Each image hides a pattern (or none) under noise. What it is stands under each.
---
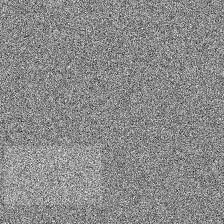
one block
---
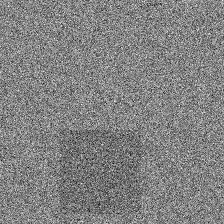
one block
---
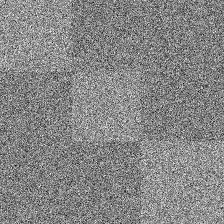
blocks along the diagonal
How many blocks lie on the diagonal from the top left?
3
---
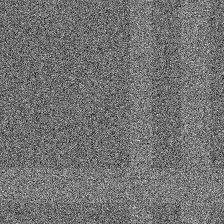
bands of rows crossing bands of columns
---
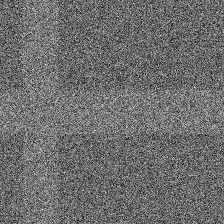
bands of rows crossing bands of columns
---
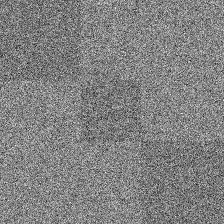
blocks along the diagonal
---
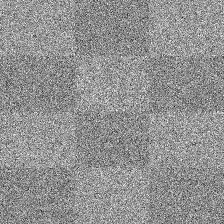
a checkerboard
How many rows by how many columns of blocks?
4 by 3
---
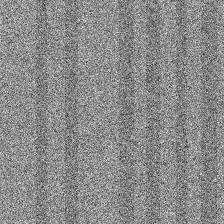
bands of columns
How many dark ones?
6
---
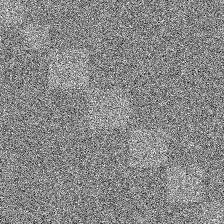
blocks along the diagonal
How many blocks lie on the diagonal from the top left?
7
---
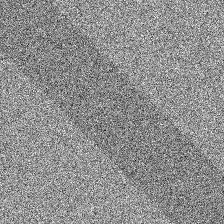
a diagonal band
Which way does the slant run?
top left to bottom right
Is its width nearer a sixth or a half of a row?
a half
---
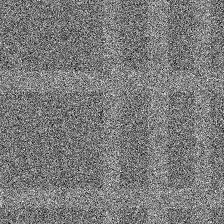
bands of rows crossing bands of columns
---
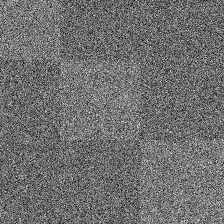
blocks along the diagonal
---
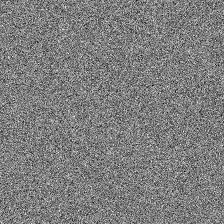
only noise
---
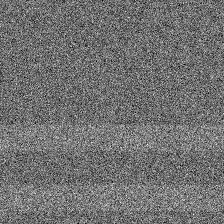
bands of rows
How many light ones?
2
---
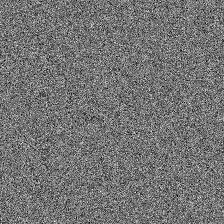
only noise
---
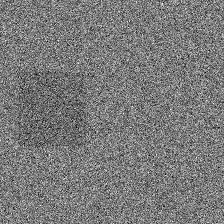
one block
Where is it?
middle left
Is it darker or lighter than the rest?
darker
